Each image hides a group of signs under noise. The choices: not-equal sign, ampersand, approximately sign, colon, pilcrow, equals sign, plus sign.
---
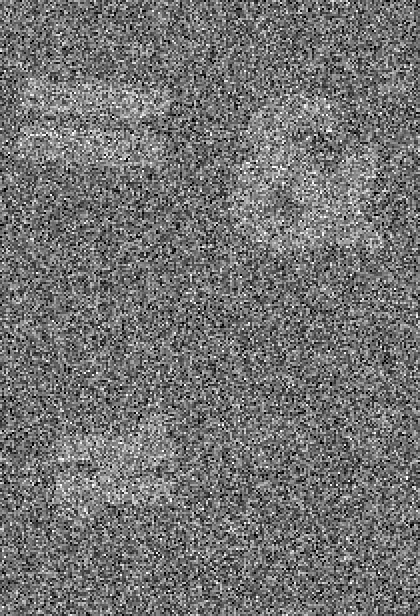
top left: equals sign; top right: ampersand; bottom left: not-equal sign
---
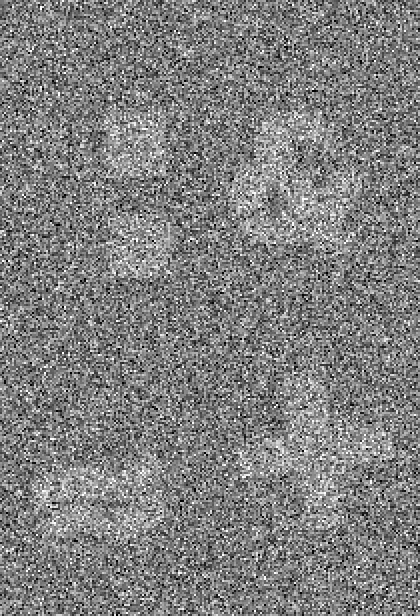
top left: colon; top right: ampersand; bottom left: approximately sign; bottom right: plus sign
